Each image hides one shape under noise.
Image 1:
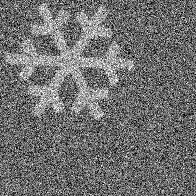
snowflake
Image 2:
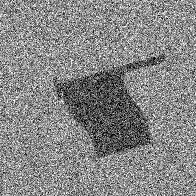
flag
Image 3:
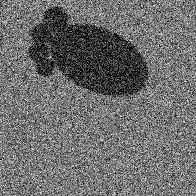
footprint
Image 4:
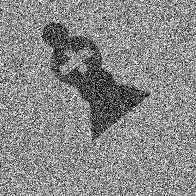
chess bishop
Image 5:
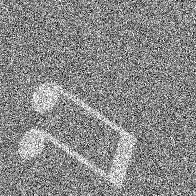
pair of musical notes
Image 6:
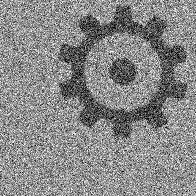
gear
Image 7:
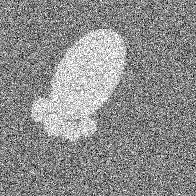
footprint
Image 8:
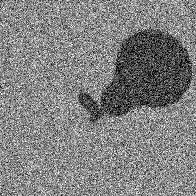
pear
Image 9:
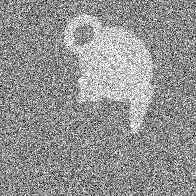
teapot
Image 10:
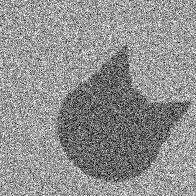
cat's head
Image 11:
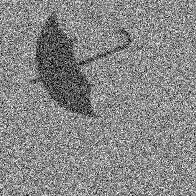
umbrella
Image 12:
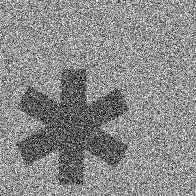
asterisk
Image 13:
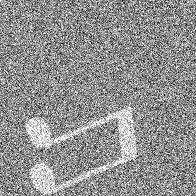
pair of musical notes
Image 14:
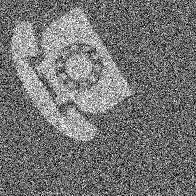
telephone
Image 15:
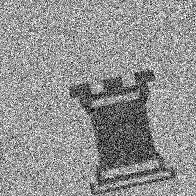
chess rook
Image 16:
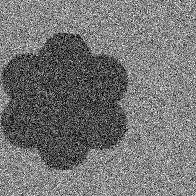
flower
